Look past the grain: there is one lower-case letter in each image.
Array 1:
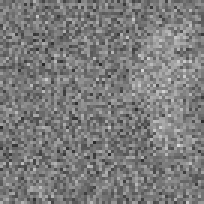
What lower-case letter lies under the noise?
f
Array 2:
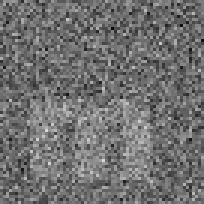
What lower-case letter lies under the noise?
m
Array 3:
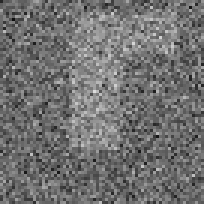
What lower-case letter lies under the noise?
r
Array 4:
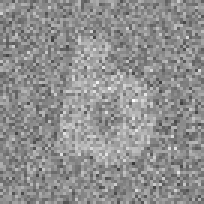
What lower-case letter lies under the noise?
b
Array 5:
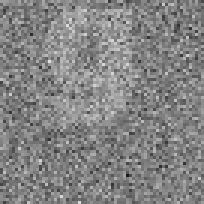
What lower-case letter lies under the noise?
g
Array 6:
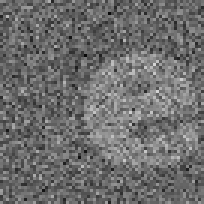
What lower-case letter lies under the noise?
e
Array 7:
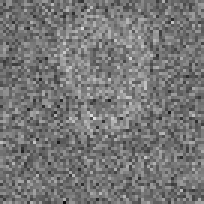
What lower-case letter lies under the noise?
g
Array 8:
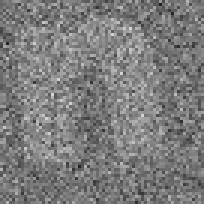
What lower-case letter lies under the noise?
n
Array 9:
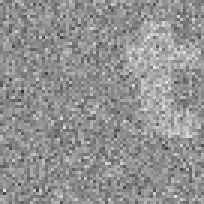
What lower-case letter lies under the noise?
t
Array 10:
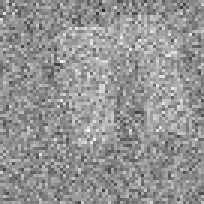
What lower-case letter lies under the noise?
n
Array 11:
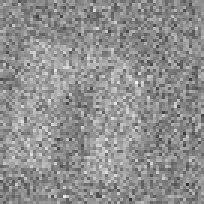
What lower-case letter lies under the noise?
n
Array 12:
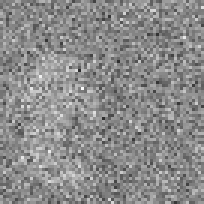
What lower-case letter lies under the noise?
t
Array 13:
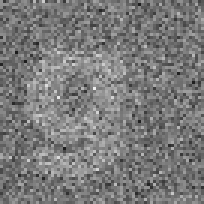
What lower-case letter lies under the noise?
g
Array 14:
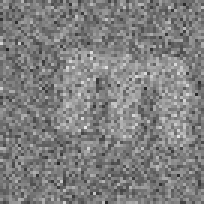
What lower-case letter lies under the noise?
m
